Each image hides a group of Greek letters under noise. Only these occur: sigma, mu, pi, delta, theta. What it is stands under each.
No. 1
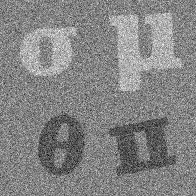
top left: light sigma; top right: light mu; bottom left: dark theta; bottom right: dark pi
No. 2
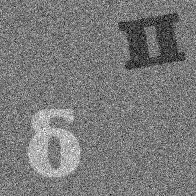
top right: dark pi; bottom left: light delta
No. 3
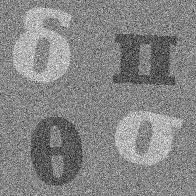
top left: light delta; top right: dark pi; bottom left: dark theta; bottom right: light sigma
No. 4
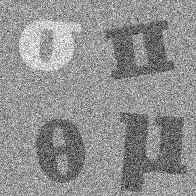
top left: light sigma; top right: dark pi; bottom left: dark theta; bottom right: dark mu
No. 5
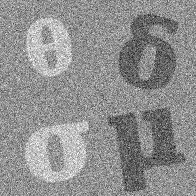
top left: light theta; top right: dark delta; bottom left: light sigma; bottom right: dark mu
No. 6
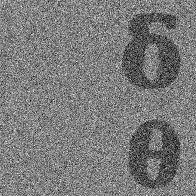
top right: dark delta; bottom right: dark theta
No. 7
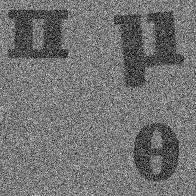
top left: dark pi; top right: dark mu; bottom right: dark theta
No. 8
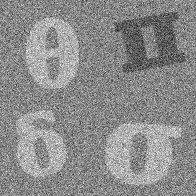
top left: light theta; top right: dark pi; bottom left: light delta; bottom right: light sigma
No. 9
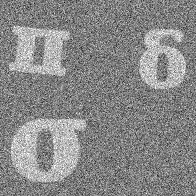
top left: light pi; top right: light delta; bottom left: light sigma
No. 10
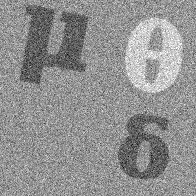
top left: dark mu; top right: light theta; bottom right: dark delta
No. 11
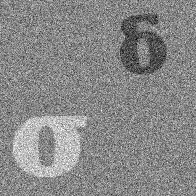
top right: dark delta; bottom left: light sigma
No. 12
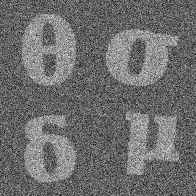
top left: light theta; top right: light sigma; bottom left: light delta; bottom right: light mu
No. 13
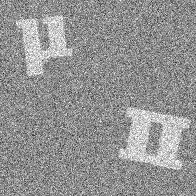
top left: light mu; bottom right: light pi
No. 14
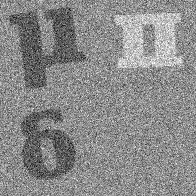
top left: dark mu; top right: light pi; bottom left: dark delta
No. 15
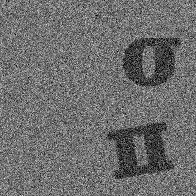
top right: dark sigma; bottom right: dark pi
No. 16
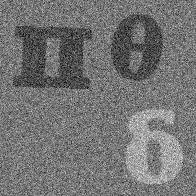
top left: dark pi; top right: dark theta; bottom right: light delta
